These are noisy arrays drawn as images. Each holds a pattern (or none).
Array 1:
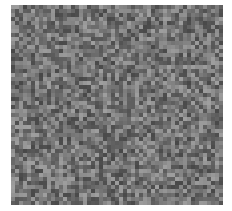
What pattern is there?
only noise
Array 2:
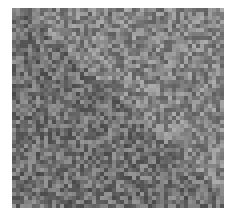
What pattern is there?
a sharp edge
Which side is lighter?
top right
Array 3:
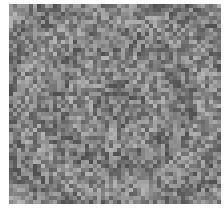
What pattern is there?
rings round one point
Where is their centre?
centre
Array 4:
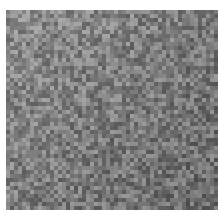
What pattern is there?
a smooth slope
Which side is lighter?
top left
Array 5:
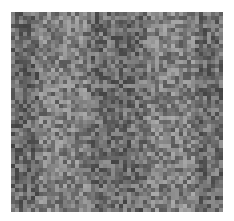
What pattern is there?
vertical stripes
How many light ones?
2
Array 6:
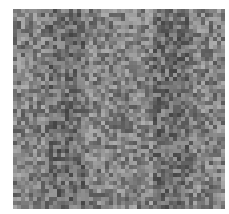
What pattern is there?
vertical stripes
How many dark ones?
2
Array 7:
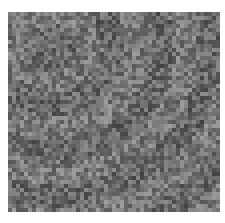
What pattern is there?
rings round one point
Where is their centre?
top left
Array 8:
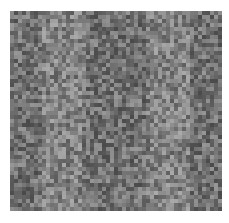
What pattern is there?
vertical stripes
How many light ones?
2
